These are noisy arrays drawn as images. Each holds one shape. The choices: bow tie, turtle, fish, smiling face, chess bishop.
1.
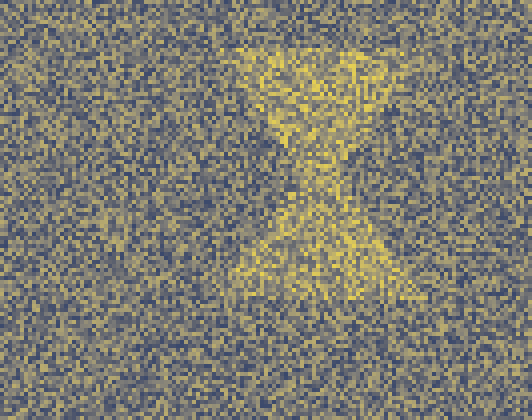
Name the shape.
bow tie
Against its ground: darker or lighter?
lighter
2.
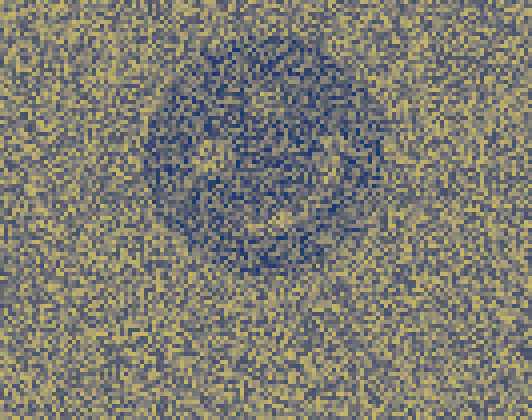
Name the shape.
smiling face
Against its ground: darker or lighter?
darker
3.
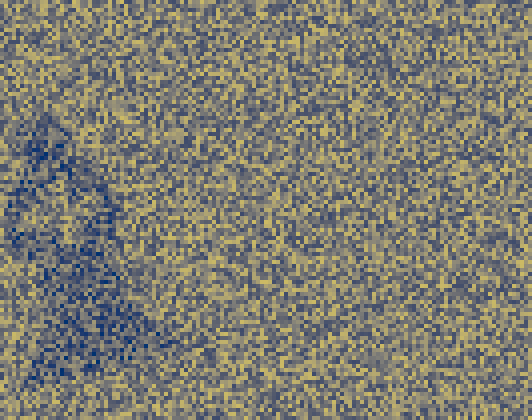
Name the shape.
chess bishop
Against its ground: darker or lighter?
darker
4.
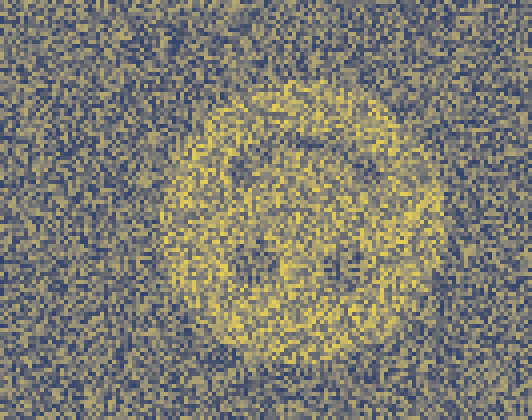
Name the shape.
smiling face
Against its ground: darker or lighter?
lighter
